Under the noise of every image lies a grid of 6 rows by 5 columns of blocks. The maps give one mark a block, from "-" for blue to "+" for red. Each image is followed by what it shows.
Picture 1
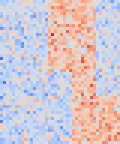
- - + + -
- - + + -
- - + + -
- - - + -
- - - + +
- - - + +
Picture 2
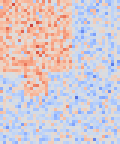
+ + + - -
+ + + - -
+ + + - -
- + - - -
- - - - -
- - - - -
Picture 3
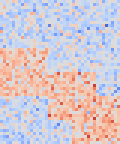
- - - - -
- - - - -
+ + - - -
+ + + + -
- - + + +
- - - + +
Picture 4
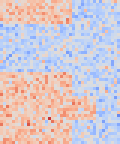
+ + + - -
- - - - -
- - - - -
+ + + - -
+ + + + -
+ + + - -
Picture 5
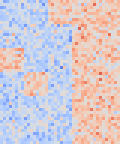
- - + + +
- - - + +
+ - - + +
- + - + +
- - - + +
- - - + +
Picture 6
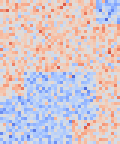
+ + + + -
+ + + + +
+ + + + +
+ - - - +
- - - - +
- - - + +
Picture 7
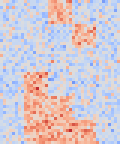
- - + - -
- - - + -
- - - - -
- + - - -
- + + - -
- + + + -
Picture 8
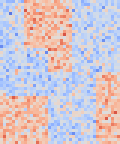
- + + - -
- + + - -
- - + - -
- - - - +
+ + - - +
+ + - - +
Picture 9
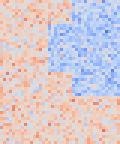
+ + + - -
+ + - - -
+ + - - -
+ + + - -
+ + + + +
+ + + + +
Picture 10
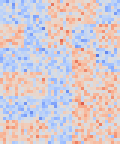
- - + + -
+ - + - +
- - - + -
+ + - + +
- - - + +
+ + - + +
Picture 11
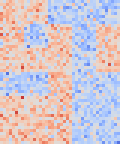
+ + - - -
+ - + - +
+ + + - +
- - + - -
+ + + - -
+ + + - -
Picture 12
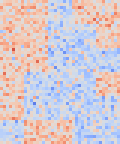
+ + - + +
+ + - - +
+ + - - -
+ - - - +
+ - - - -
- + + - -
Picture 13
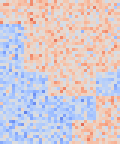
+ + + + +
- + + + +
- + + + +
- - + + -
- - - - +
- - - + +
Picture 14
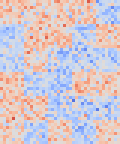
+ + + + -
- + + - +
- + - - -
+ - - + +
+ + - - -
+ - + - +
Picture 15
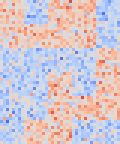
+ - + + -
+ + + + -
- - - - +
- - + - +
- - + + +
- + + - -
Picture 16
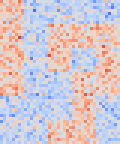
+ - - - -
+ - + + +
+ - + - +
+ - - + +
- - - + -
- - + + -
